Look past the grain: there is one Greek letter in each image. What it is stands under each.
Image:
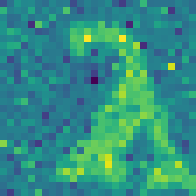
lambda
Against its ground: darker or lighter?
lighter
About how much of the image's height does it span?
nearly all
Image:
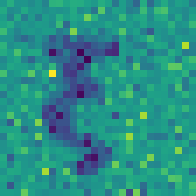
xi
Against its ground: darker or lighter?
darker
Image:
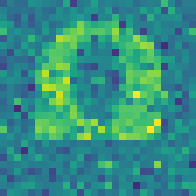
omega
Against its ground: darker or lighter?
lighter
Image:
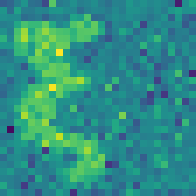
xi
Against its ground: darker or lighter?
lighter
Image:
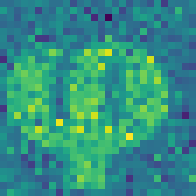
phi
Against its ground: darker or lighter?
lighter
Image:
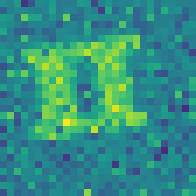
pi
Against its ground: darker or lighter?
lighter
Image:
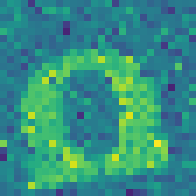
omega
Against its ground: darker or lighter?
lighter
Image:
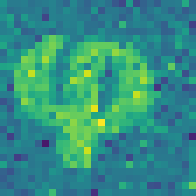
phi
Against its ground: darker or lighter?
lighter
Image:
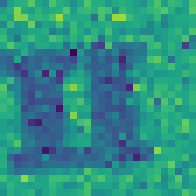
pi
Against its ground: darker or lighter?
darker
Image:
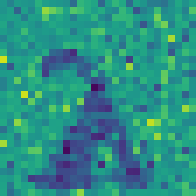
lambda
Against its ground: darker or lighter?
darker
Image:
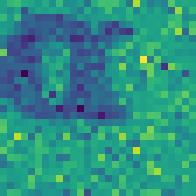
alpha
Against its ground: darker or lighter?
darker
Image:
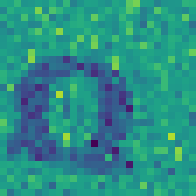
omega
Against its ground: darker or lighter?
darker
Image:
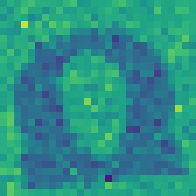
omega
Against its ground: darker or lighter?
darker
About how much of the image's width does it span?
nearly all
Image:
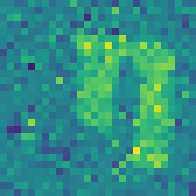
eta
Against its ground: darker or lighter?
lighter
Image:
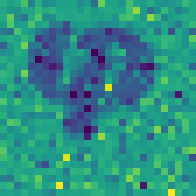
phi
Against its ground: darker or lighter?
darker
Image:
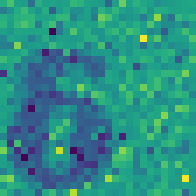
delta
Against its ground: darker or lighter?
darker
